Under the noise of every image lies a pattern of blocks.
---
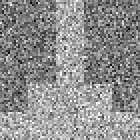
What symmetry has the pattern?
left and right mirror each other
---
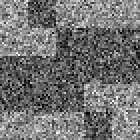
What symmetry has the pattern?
the same after a half turn
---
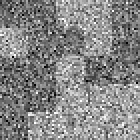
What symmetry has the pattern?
no symmetry
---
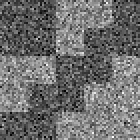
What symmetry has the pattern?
mirrored about the diagonal from the top left
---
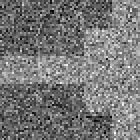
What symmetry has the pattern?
top and bottom mirror each other
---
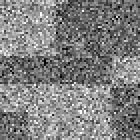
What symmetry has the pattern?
no symmetry
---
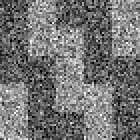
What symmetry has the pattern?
the same after a half turn
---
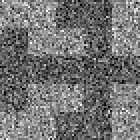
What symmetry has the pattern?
top and bottom mirror each other
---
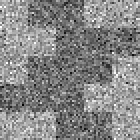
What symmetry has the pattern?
the same after a half turn
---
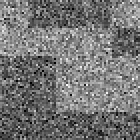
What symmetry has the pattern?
no symmetry
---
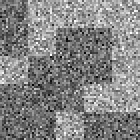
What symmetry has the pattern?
mirrored about the diagonal from the bottom left
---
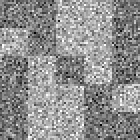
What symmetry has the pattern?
the same after a half turn
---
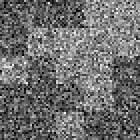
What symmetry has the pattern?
mirrored about the diagonal from the bottom left
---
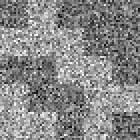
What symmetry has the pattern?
mirrored about the diagonal from the bottom left
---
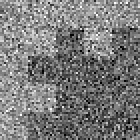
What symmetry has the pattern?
mirrored about the diagonal from the top left
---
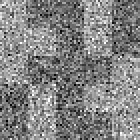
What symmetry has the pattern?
the same after a half turn
